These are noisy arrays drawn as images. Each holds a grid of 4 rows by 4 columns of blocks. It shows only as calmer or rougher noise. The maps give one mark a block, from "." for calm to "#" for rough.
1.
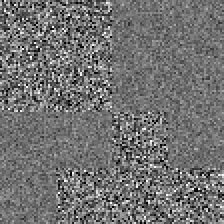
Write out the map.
##..
##..
..#.
.###
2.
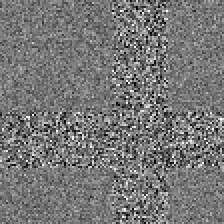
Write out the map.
..#.
..#.
####
..#.
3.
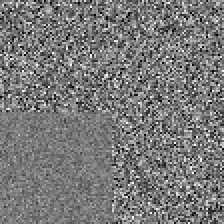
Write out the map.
####
####
..##
..##
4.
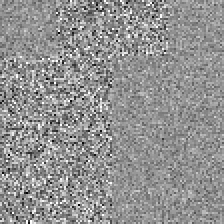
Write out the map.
.##.
##..
##..
##..
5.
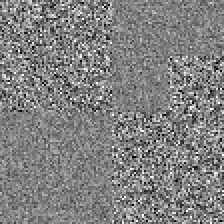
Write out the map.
##..
##.#
..##
..##
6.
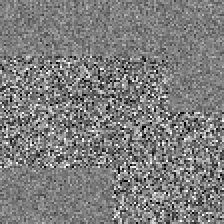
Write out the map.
....
###.
####
..##
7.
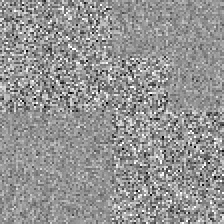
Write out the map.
##..
###.
..##
..##
